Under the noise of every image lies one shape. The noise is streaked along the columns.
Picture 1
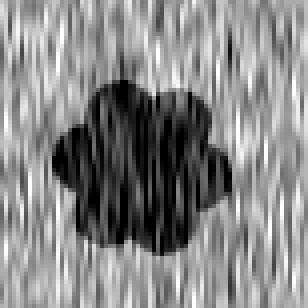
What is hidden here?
dark flower
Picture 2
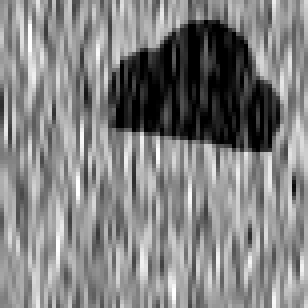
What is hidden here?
dark cloud
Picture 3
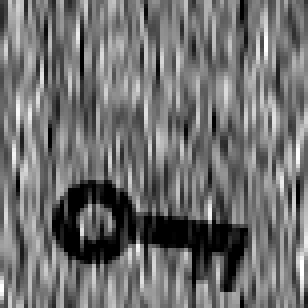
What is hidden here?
dark key
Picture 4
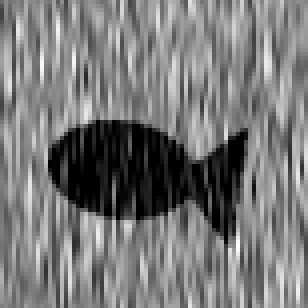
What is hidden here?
dark fish
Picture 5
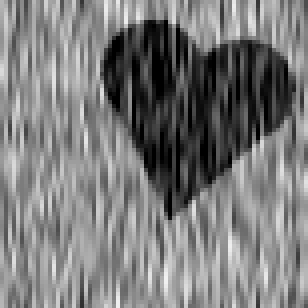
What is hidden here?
dark heart
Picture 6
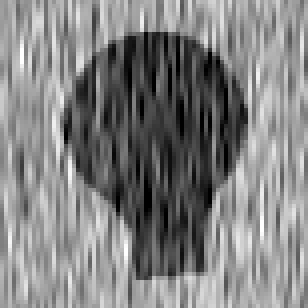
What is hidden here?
dark light bulb
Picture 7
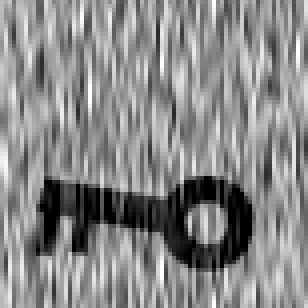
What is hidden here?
dark key
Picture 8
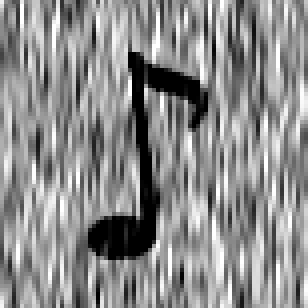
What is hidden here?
dark musical note
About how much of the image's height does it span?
two thirds
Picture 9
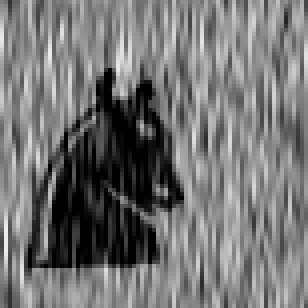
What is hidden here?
dark chess knight
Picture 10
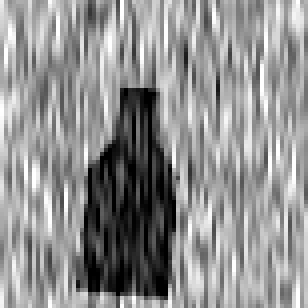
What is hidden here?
dark bottle
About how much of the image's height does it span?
two thirds
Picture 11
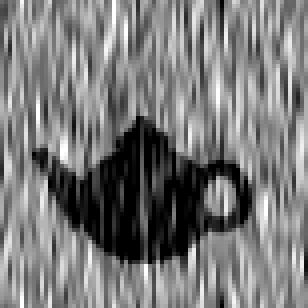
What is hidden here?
dark teapot
